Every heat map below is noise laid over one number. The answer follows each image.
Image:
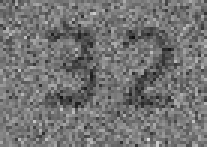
32
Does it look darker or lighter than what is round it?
darker
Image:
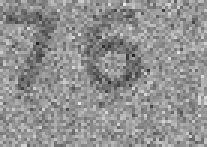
76
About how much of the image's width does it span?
two thirds
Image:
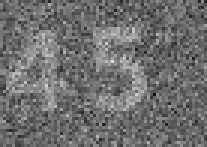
45
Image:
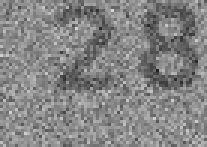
28
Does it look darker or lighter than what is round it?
darker
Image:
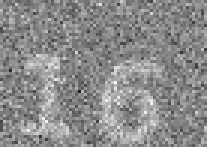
16
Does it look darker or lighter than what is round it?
lighter
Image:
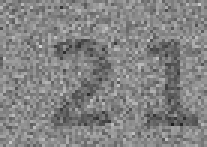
21
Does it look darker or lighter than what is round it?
darker
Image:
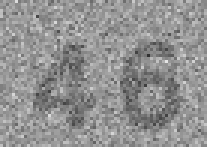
46
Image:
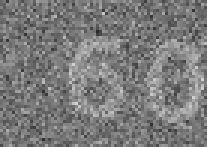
60
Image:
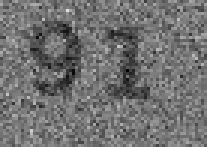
91
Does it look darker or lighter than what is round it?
darker
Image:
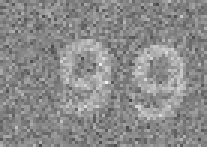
99
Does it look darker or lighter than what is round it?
lighter
